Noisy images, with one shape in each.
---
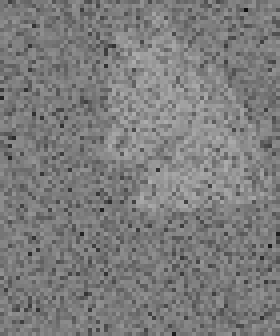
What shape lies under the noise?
chess knight
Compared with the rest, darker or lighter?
lighter
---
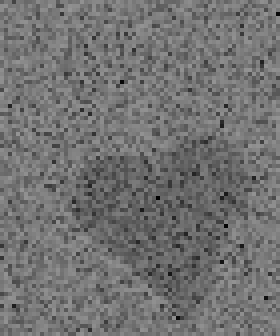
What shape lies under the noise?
heart
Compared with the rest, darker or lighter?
darker
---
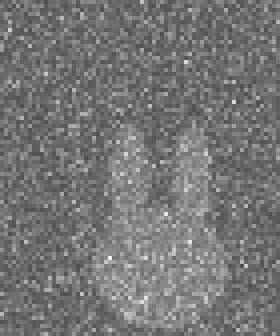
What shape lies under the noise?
rabbit's head
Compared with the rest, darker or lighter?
lighter
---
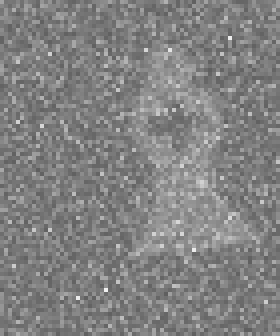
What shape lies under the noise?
chess bishop
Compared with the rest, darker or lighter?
lighter
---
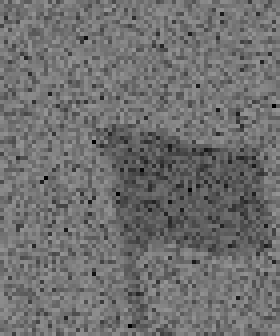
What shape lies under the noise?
flag
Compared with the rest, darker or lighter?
darker
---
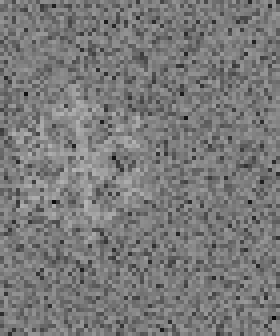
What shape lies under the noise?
snowflake
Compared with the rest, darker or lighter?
lighter
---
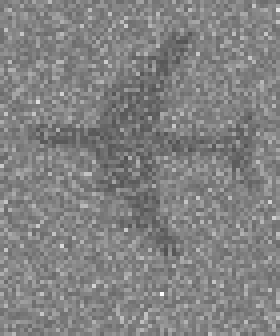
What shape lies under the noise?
airplane
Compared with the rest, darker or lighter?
darker
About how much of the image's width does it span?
nearly all
